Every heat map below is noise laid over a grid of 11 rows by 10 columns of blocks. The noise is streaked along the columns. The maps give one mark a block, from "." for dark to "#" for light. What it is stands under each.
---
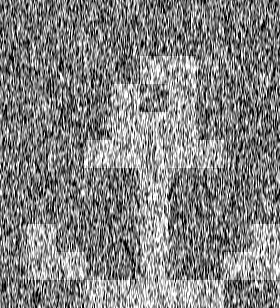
..........
..........
.....##...
....#.#...
....###...
...#####..
.....#....
.....#....
.#...#...#
.##..#..##
...#####..
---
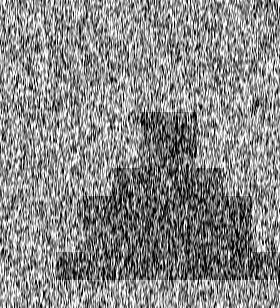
##########
##########
##########
##########
#####..###
#####..###
####....##
###......#
###......#
##........
##########
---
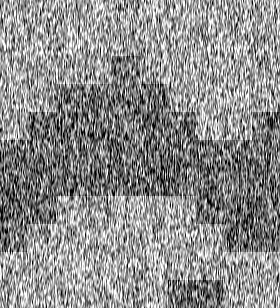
##########
##########
####.#####
##....####
#......##.
..........
..........
..#####...
.#######..
##########
######..##
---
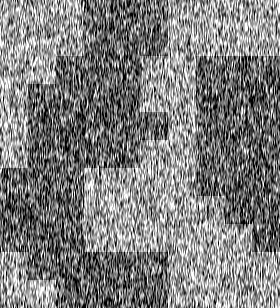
###...####
###...####
##...##...
#....##...
#.....#...
#....##...
...####...
...#####..
...######.
#.....####
##....####
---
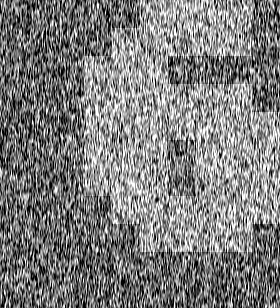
.....####.
....#####.
...###....
...######.
...#######
...###.###
...###.###
....######
.....####.
..........
..........
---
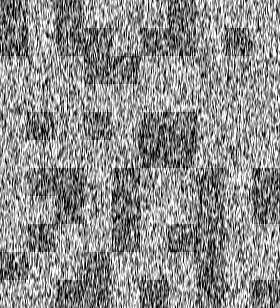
.#.###.###
.#..#..#.#
###..#####
##########
#.#.#..###
#####..###
#..#.##.#.
##.#.##.#.
#.##.#..##
.##.###.##
##..#.#.#.
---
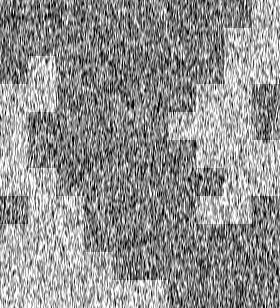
.........#
........##
.#......##
##.....##.
#.....###.
#......###
##......##
.##....##.
###.......
####......
######....
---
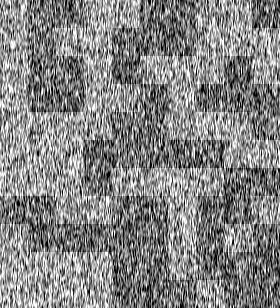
#..##..##.
#.##...###
#..#.###.#
#..##.#...
####..###.
###.....##
###.####..
..##..#..#
#.....#.#.
####..#...
####...#..
